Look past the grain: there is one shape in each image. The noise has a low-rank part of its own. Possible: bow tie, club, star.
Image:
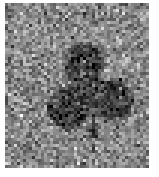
club
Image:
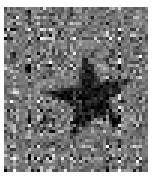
star
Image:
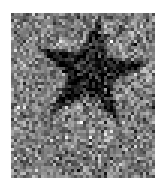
star
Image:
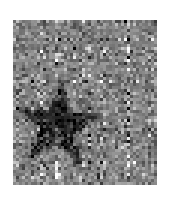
star
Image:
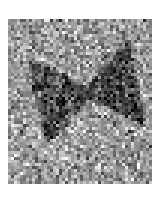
bow tie
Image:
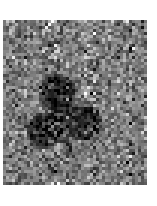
club
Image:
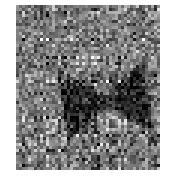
bow tie
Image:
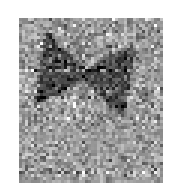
bow tie
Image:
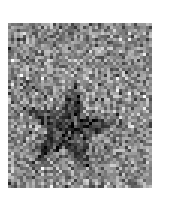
star
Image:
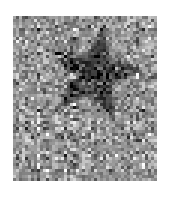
star
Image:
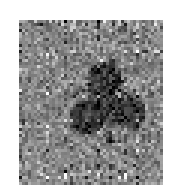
club
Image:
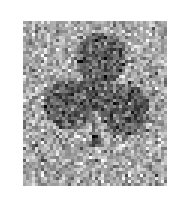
club
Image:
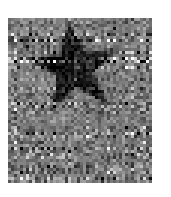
star
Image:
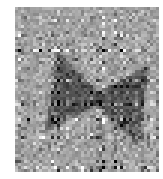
bow tie
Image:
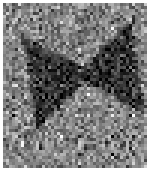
bow tie
